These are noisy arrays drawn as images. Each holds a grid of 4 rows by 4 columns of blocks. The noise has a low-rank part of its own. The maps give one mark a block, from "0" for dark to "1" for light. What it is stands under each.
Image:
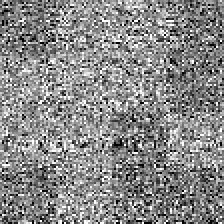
0 1 1 0
1 1 1 0
1 1 0 1
0 1 0 0
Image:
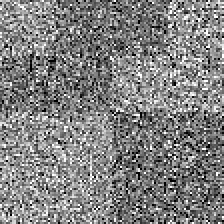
1 0 0 1
0 0 1 1
1 1 0 0
1 1 0 0
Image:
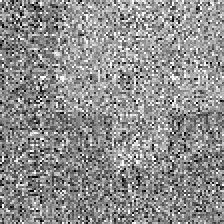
0 1 1 1
0 1 1 1
0 0 1 0
0 0 0 0
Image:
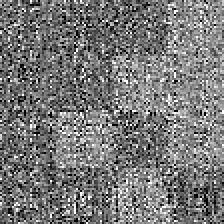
0 0 0 1
0 0 1 1
0 1 0 1
0 0 1 0
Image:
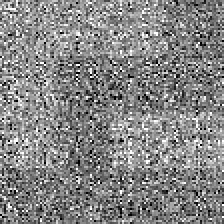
1 1 1 0
1 0 0 0
1 0 1 1
0 0 0 0
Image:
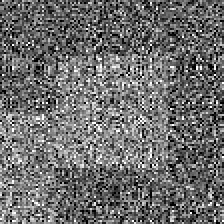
0 0 0 0
0 1 1 0
1 1 1 0
1 0 0 0
